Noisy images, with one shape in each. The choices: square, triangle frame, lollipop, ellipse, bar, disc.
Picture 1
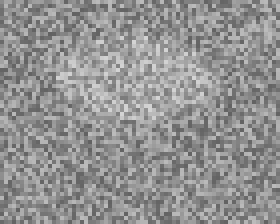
ellipse
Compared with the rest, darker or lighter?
lighter
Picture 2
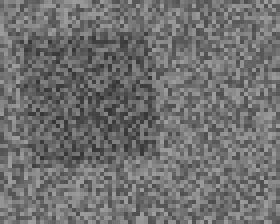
square
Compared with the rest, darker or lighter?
darker
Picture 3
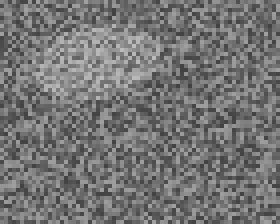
ellipse
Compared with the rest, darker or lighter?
lighter
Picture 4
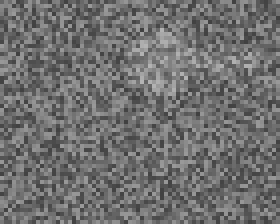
lollipop
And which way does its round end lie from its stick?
left
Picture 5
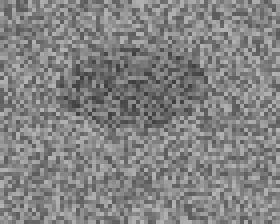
ellipse
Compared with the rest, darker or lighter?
darker
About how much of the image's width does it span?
half
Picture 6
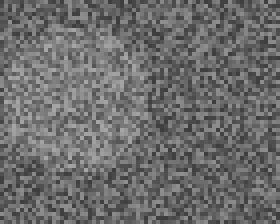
disc
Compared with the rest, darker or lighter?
lighter
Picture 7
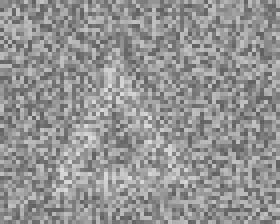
triangle frame
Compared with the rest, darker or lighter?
lighter
